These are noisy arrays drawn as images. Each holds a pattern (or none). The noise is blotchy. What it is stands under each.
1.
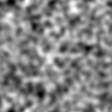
only noise
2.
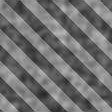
diagonal stripes
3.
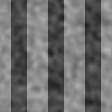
vertical stripes
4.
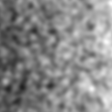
a smooth slope
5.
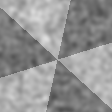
spokes from one point
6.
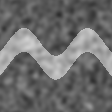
a wavy band
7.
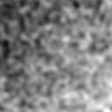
a smooth slope
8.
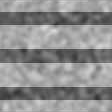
horizontal stripes
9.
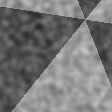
spokes from one point
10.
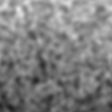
a smooth slope
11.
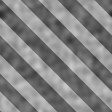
diagonal stripes
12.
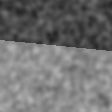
a sharp edge
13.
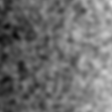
a smooth slope
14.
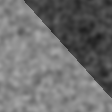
a sharp edge
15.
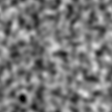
only noise
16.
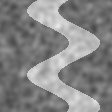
a wavy band
